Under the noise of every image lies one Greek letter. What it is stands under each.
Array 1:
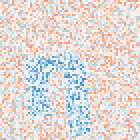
blue eta
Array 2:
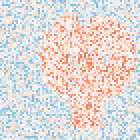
red phi
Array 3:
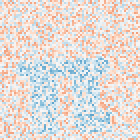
blue pi
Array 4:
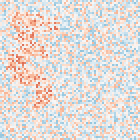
red xi
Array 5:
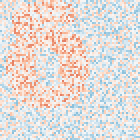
red delta
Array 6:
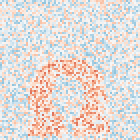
red omega
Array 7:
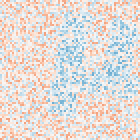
blue mu
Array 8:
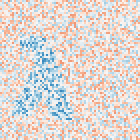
blue lambda
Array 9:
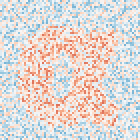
red alpha
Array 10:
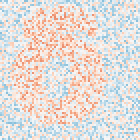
red delta
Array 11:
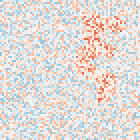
red xi
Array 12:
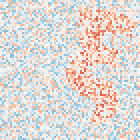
red xi
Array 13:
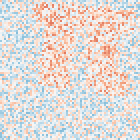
red pi
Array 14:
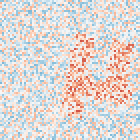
red mu
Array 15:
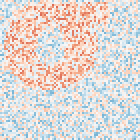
red sigma
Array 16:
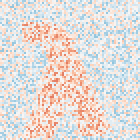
red lambda
